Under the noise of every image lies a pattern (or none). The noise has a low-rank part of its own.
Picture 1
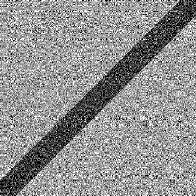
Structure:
a diagonal band
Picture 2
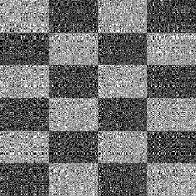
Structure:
a checkerboard
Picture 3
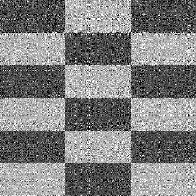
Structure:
a checkerboard
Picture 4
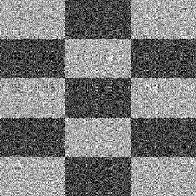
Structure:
a checkerboard
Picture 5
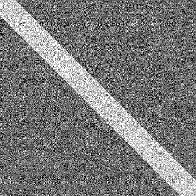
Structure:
a diagonal band
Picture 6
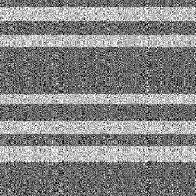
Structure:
bands of rows
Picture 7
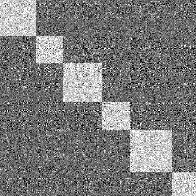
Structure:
blocks along the diagonal
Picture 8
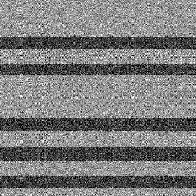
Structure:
bands of rows
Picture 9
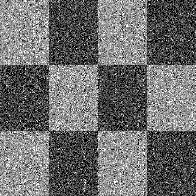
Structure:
a checkerboard
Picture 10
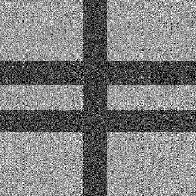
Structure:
bands of rows crossing bands of columns
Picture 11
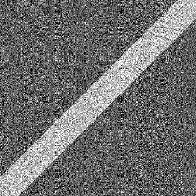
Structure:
a diagonal band
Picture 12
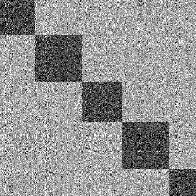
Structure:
blocks along the diagonal
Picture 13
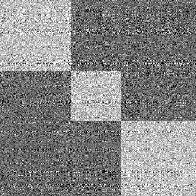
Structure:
blocks along the diagonal
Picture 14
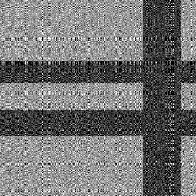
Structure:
bands of rows crossing bands of columns
